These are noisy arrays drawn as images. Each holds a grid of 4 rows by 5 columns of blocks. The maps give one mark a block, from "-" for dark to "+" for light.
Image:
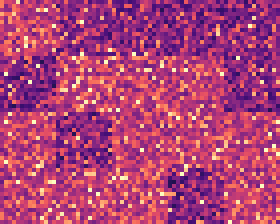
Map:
+ - - - -
- + + + -
+ - + + +
+ + + - +
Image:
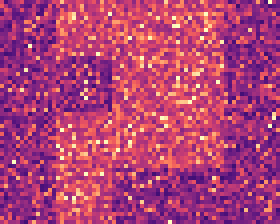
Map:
- + + + -
- - + + -
- + + + -
- + - - -
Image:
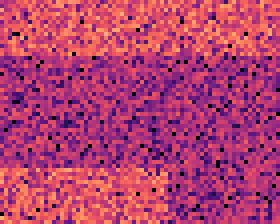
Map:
+ + + + +
- - - - -
- - - - -
+ + + - -
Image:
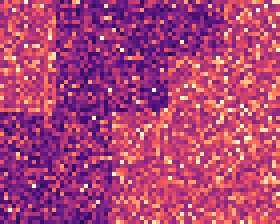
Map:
+ - - - +
+ - - + +
- - + + +
- - + + +
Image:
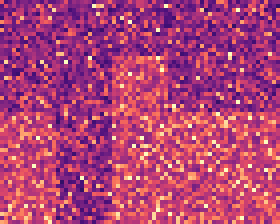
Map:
- - - - -
- - + - -
+ - + + +
+ - + + +
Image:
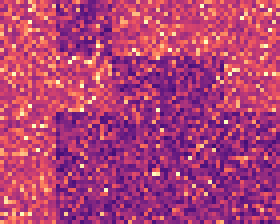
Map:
+ - + + +
+ + - - +
+ - - - -
+ - - - -
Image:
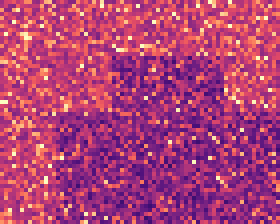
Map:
+ + + + +
+ + - - +
+ - - - -
+ - - - -
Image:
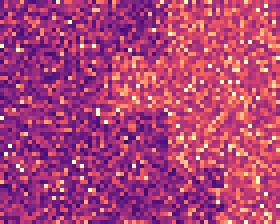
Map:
- - - + +
- - + + +
- - - + +
- - - - +
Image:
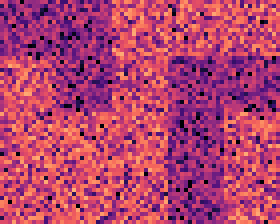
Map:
- - + + +
+ - + - -
+ + + - +
+ + + - +
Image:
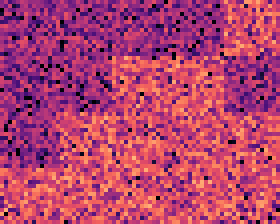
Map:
- - - - +
- - + + -
- + + + +
+ + + + +
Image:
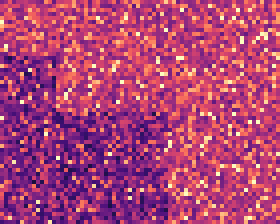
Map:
+ + + + +
- + + + +
- - - + +
- - - + +
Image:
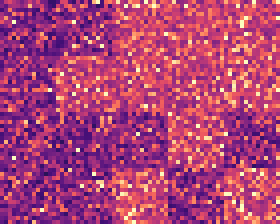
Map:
- - + + +
- + + + +
- - - + -
- - + - +
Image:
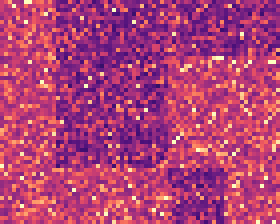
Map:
+ - - - -
+ - - + +
+ - - + +
+ + + - +
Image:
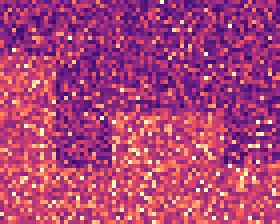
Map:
- - - - -
+ - - - -
+ - + + -
+ + + + +
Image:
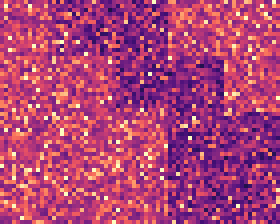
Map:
+ - - + +
+ + - - +
+ + + - -
+ + + - -
